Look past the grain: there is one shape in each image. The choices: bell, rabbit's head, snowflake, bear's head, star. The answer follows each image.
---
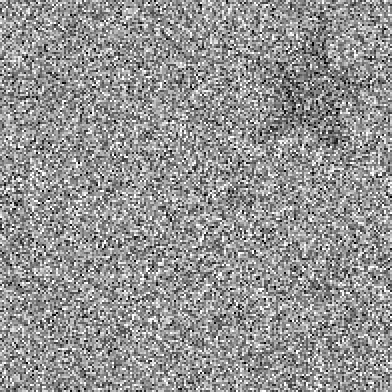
star
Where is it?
top right
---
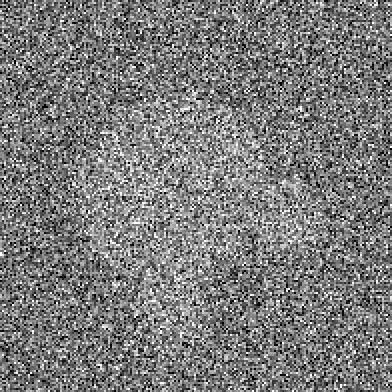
bear's head
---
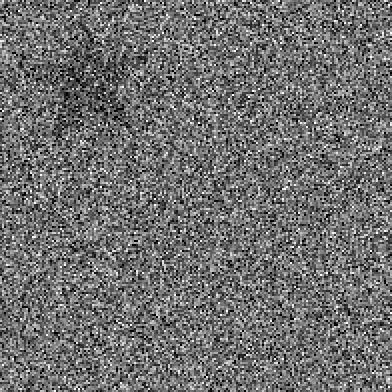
star
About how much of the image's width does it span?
a third
